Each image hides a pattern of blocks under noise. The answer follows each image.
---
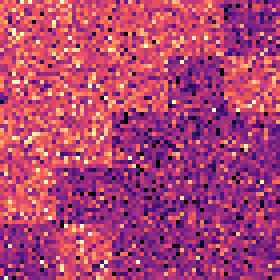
mirrored about the diagonal from the top left
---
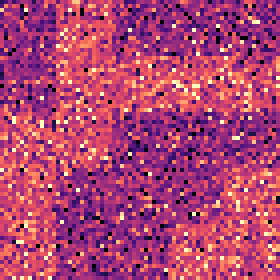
no symmetry
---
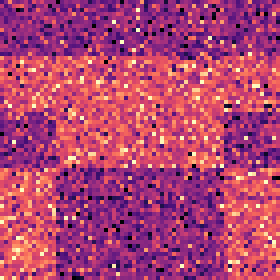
left and right mirror each other
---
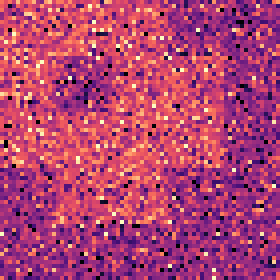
mirrored about the diagonal from the top left
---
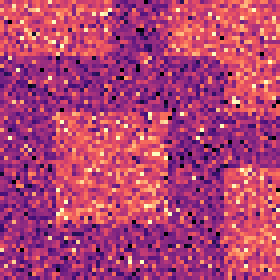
mirrored about the diagonal from the bottom left
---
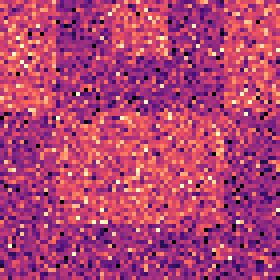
left and right mirror each other
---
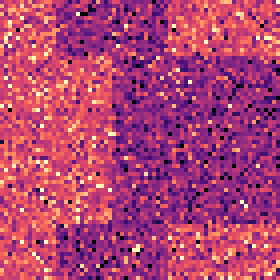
top and bottom mirror each other
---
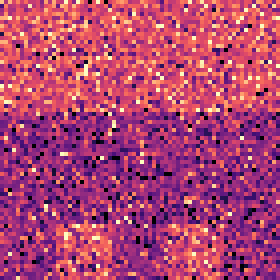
left and right mirror each other
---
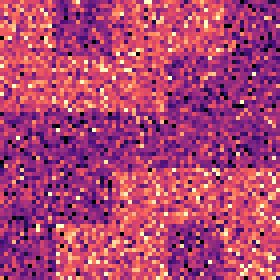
the same after a half turn
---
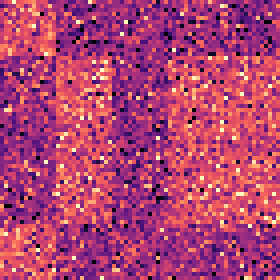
top and bottom mirror each other
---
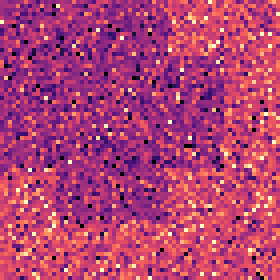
mirrored about the diagonal from the top left
